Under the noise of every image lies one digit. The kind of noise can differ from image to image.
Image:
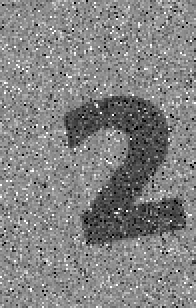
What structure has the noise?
heavy tails
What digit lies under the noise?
2
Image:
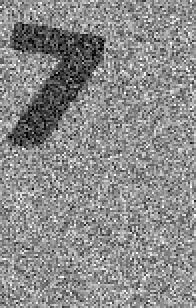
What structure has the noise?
independent entries
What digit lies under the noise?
7
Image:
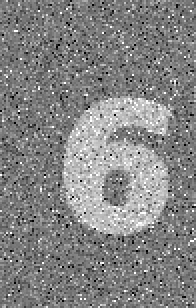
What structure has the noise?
heavy tails
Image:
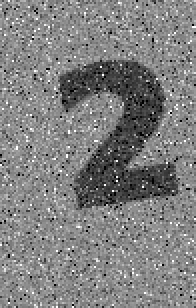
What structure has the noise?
heavy tails
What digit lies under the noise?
2
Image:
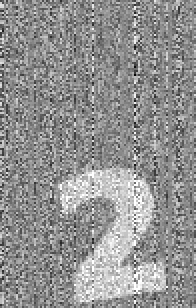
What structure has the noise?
columns of uneven size
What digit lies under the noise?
2
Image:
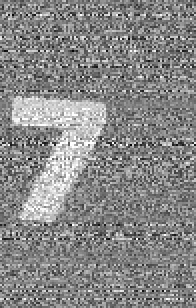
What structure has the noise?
rows of uneven size
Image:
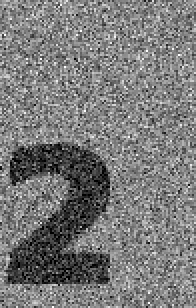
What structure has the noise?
independent entries
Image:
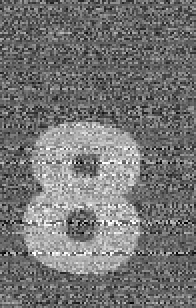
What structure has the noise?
rows of uneven size
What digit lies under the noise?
8
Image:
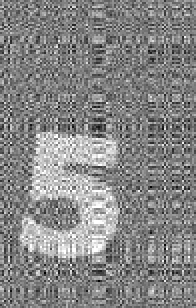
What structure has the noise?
low rank plus noise
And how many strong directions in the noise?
one
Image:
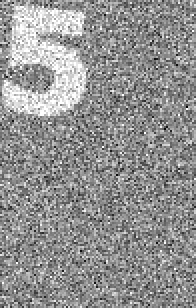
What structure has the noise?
independent entries
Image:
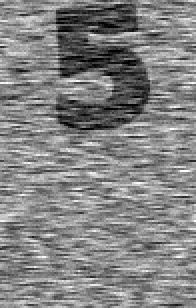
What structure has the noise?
streaked along the rows
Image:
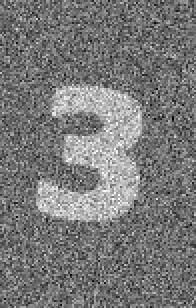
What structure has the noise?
independent entries
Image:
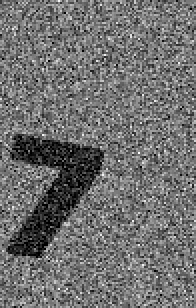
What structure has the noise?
independent entries
